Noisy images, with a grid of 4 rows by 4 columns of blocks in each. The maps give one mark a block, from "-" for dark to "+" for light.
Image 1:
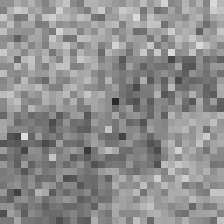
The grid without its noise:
+ + + +
+ + - -
- - - +
- - + +
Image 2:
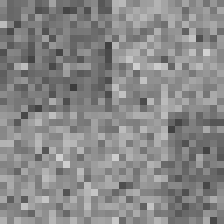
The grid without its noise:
- - + +
- - + +
+ + + -
+ + + -
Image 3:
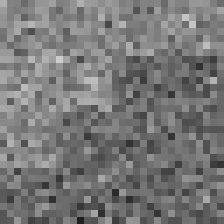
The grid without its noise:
+ + + +
+ + - -
+ - - -
- - - -
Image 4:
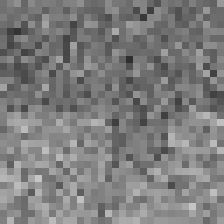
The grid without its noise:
- - - -
- - - -
+ + - +
+ + + +
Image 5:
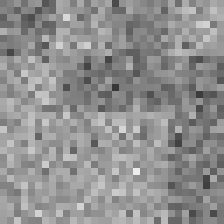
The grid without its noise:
- + - +
+ - - -
+ + + -
+ + + -
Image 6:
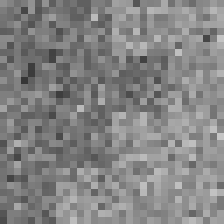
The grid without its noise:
- - + +
- - - +
- - + +
- + + +
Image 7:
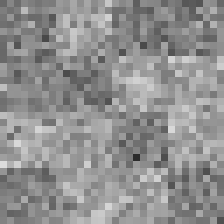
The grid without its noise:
- + - -
- - + +
+ + - +
- + + -
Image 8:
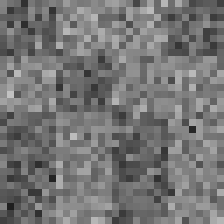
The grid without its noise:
- + + -
+ - + +
- + - +
- + - +
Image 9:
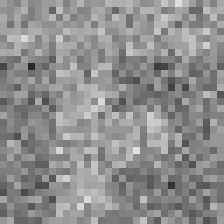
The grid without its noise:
+ + + +
- + - -
- + + -
- + - -
